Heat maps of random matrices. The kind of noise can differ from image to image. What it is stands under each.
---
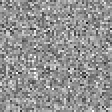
low rank plus noise
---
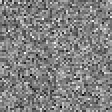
independent entries
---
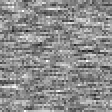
streaked along the rows
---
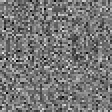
low rank plus noise
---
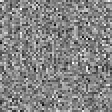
low rank plus noise
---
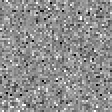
heavy tails
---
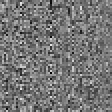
columns of uneven size
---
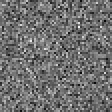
independent entries
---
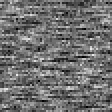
streaked along the rows
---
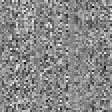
columns of uneven size
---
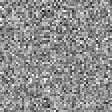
low rank plus noise
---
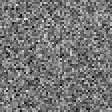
independent entries
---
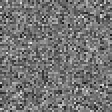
low rank plus noise
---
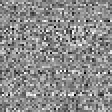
rows of uneven size
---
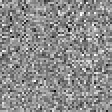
low rank plus noise
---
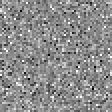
heavy tails
